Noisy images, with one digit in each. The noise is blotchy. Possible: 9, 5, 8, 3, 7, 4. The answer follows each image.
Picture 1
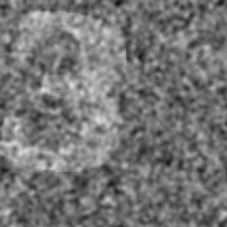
light 3
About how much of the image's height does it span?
two thirds
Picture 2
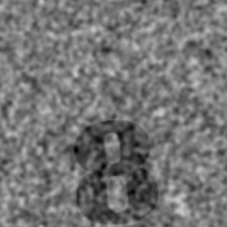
dark 8
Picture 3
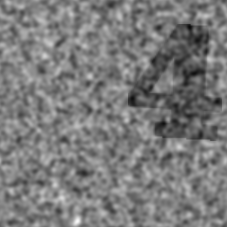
dark 4
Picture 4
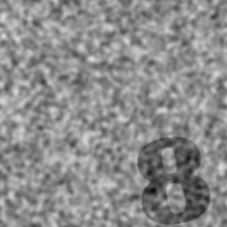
dark 8, bottom right
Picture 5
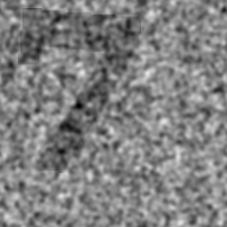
dark 7
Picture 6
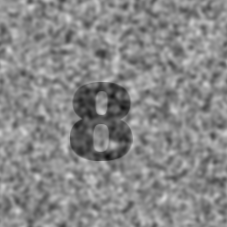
dark 8, centre
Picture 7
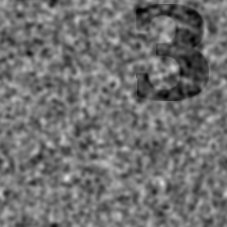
dark 3, top right
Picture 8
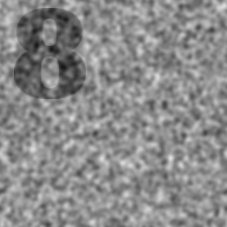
dark 8, top left
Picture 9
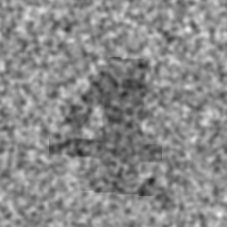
dark 4
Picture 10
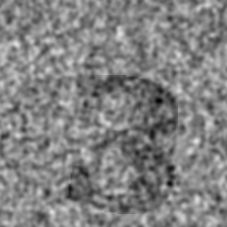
dark 3
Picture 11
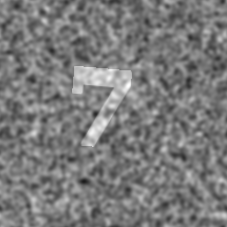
light 7, centre
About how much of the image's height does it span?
a third
